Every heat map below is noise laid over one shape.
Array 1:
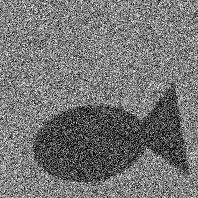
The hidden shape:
fish
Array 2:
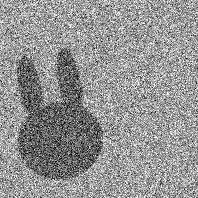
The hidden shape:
rabbit's head
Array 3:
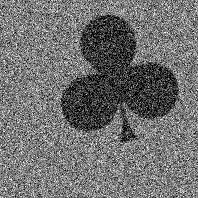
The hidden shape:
club
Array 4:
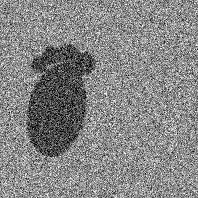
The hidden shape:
footprint
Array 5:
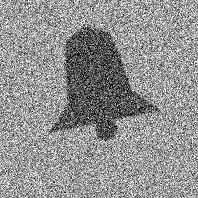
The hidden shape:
bell
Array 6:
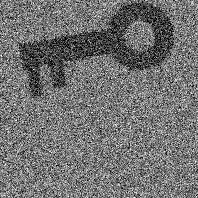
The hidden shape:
key
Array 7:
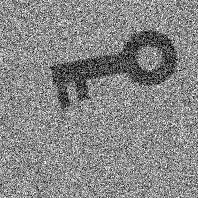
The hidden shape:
key
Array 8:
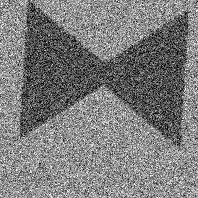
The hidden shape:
bow tie
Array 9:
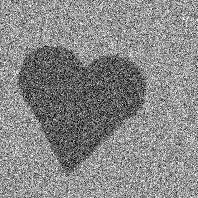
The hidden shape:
heart
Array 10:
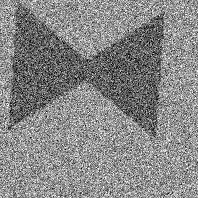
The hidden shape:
bow tie
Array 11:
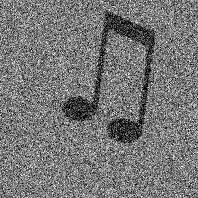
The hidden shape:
pair of musical notes
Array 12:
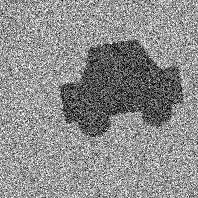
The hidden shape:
car
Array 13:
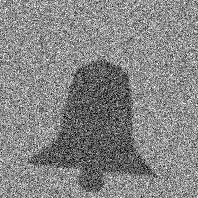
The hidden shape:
bell
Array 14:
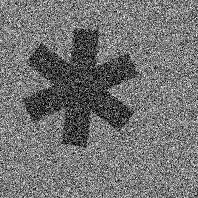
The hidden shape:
asterisk
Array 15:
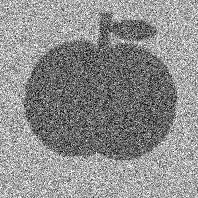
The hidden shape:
apple
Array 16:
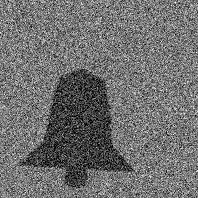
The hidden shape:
bell
